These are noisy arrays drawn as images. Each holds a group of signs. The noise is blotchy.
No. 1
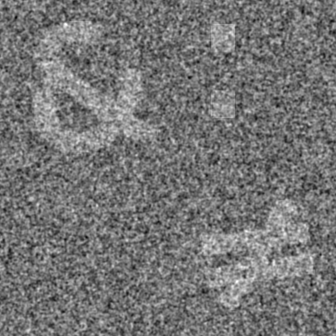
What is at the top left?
ampersand
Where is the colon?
top right
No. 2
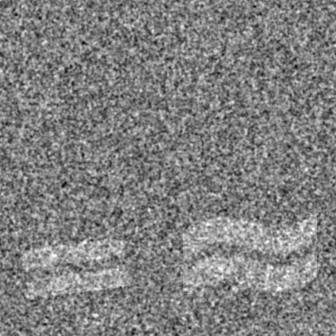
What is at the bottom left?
equals sign
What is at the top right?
nothing
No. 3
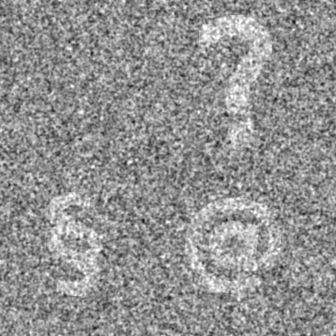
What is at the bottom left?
section sign
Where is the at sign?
bottom right
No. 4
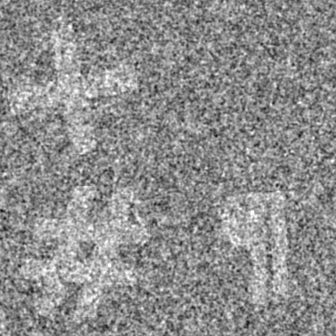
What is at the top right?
nothing
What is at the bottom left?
hash sign
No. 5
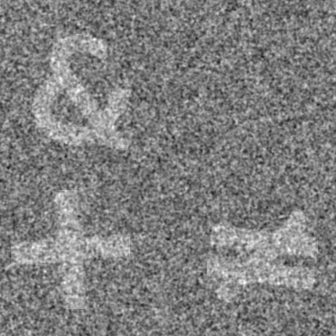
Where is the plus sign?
bottom left
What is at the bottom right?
not-equal sign
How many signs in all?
3
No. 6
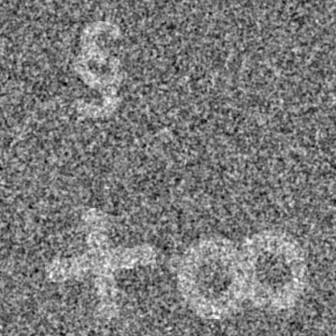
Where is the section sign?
top left
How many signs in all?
3
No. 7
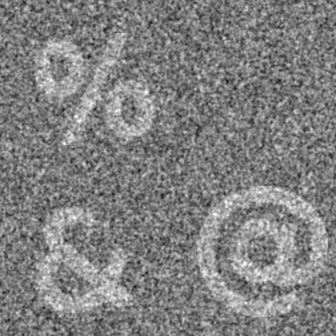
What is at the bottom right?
at sign
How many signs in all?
3
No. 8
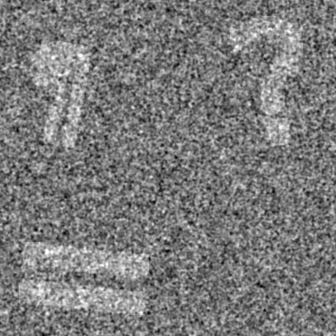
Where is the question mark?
top right
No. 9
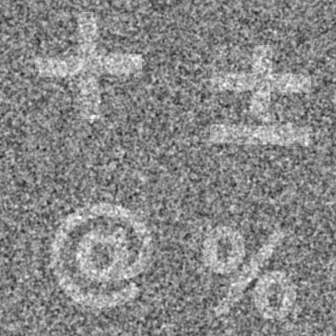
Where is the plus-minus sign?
top right
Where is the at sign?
bottom left
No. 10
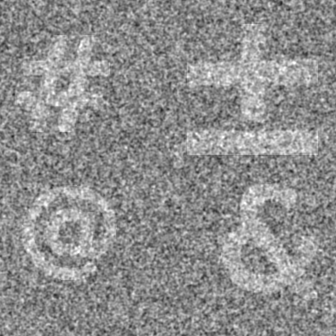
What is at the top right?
plus-minus sign
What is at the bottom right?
ampersand
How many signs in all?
4
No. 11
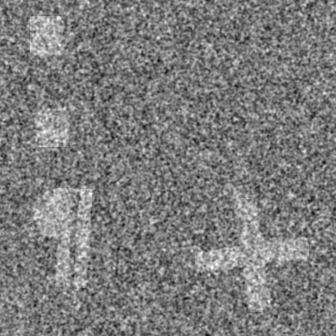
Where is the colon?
top left
